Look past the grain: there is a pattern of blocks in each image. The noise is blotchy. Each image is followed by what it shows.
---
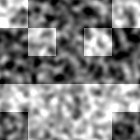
left and right mirror each other
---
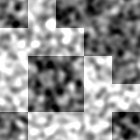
mirrored about the diagonal from the bottom left
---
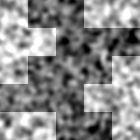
the same after a half turn
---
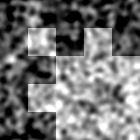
mirrored about the diagonal from the top left
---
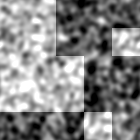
no symmetry
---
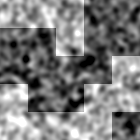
no symmetry
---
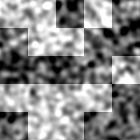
no symmetry
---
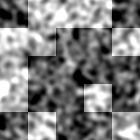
mirrored about the diagonal from the top left
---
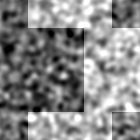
top and bottom mirror each other
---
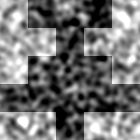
left and right mirror each other
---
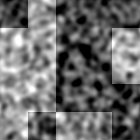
no symmetry
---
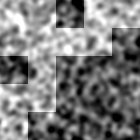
mirrored about the diagonal from the top left
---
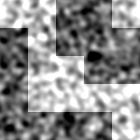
mirrored about the diagonal from the bottom left
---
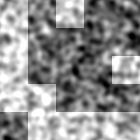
mirrored about the diagonal from the bottom left
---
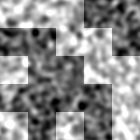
mirrored about the diagonal from the bottom left
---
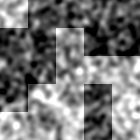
no symmetry
